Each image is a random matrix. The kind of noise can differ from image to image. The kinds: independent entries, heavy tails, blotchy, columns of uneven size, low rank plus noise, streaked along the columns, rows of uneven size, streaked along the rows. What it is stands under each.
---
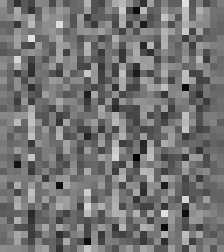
columns of uneven size
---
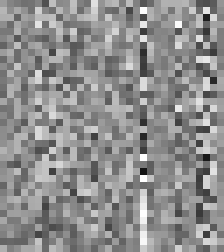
columns of uneven size
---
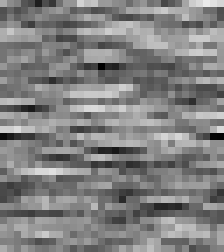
streaked along the rows
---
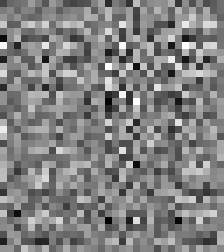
low rank plus noise
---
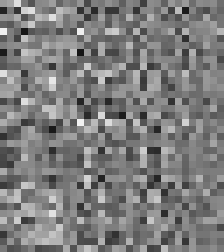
low rank plus noise
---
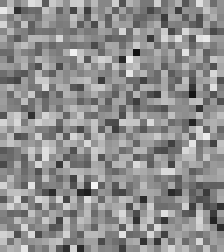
independent entries
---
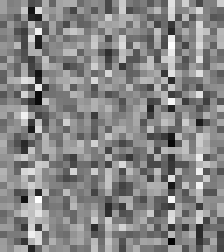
columns of uneven size
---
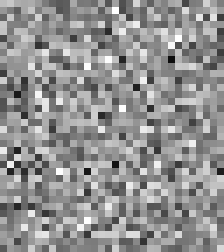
independent entries
